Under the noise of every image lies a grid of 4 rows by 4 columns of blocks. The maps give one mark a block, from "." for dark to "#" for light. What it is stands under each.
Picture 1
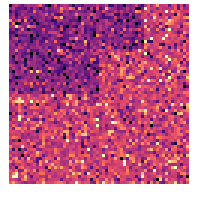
...#
..##
####
####
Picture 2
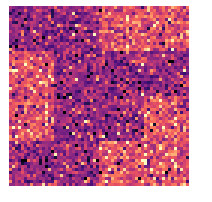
..##
#...
#..#
..##
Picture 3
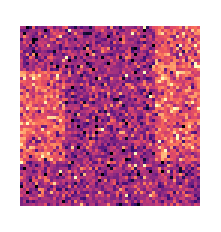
...#
#..#
#..#
....
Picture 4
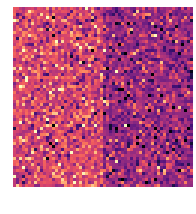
##..
##..
##..
##..
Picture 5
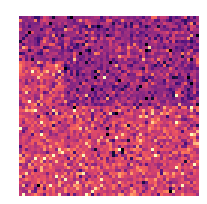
....
#...
####
####
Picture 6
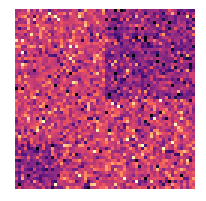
##..
##..
####
.###
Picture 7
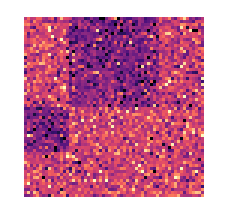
#..#
#..#
.###
####
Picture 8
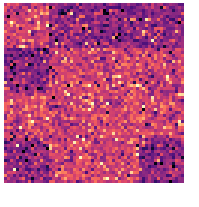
#...
.###
####
.##.
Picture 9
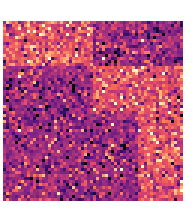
##..
..##
...#
...#
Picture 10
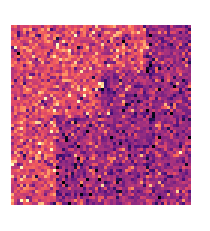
###.
##..
#...
#...
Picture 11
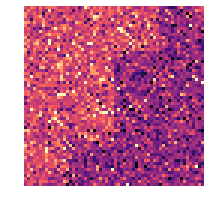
###.
##..
##..
#...
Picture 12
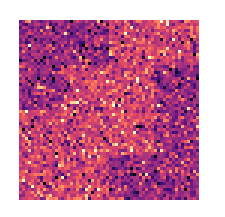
..##
.##.
###.
##..
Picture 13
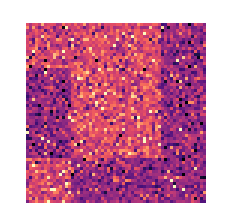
###.
.##.
.##.
#...
